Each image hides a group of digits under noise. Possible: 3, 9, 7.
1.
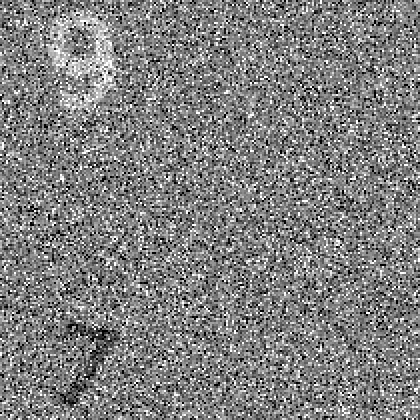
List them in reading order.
top left: light 9; bottom left: dark 7
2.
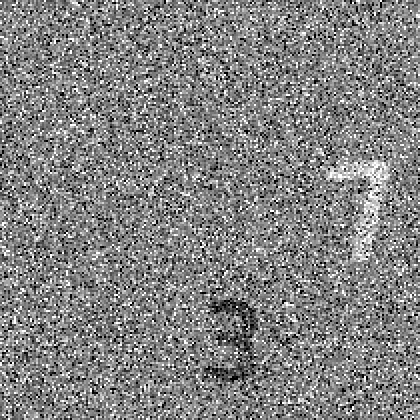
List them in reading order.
middle right: light 7; bottom middle: dark 3
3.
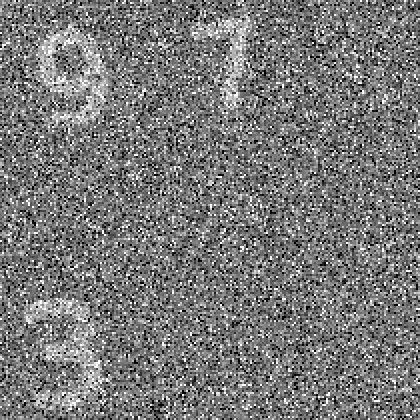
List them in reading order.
top left: light 9; top middle: light 7; bottom left: light 3
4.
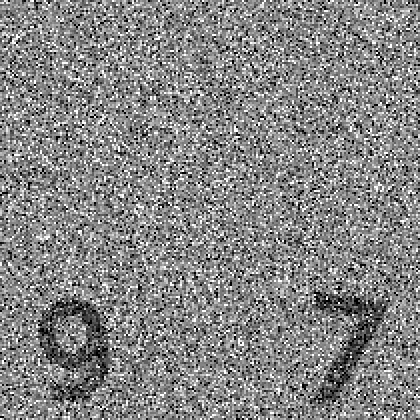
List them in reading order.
bottom left: dark 9; bottom right: dark 7
